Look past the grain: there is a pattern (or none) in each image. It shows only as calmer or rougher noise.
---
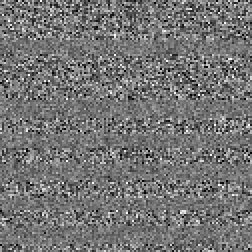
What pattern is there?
bands of rows
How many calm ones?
6
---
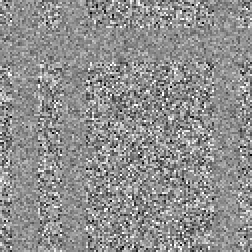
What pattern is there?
bands of rows crossing bands of columns
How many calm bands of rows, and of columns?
1 and 3
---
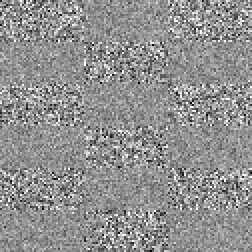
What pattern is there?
a checkerboard
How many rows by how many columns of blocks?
6 by 3
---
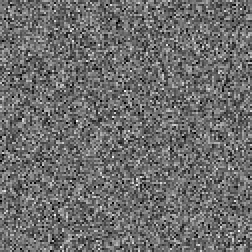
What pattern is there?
only noise
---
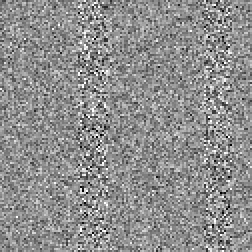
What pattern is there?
bands of columns
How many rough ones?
2
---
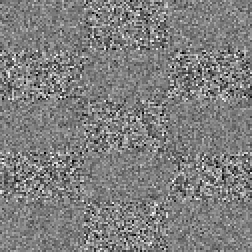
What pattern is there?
a checkerboard
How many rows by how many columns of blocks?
5 by 3
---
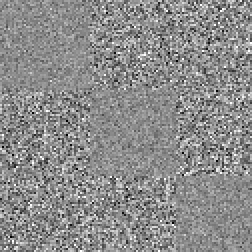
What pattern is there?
blocks along the diagonal
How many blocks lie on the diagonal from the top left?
3
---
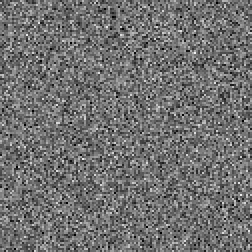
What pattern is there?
only noise
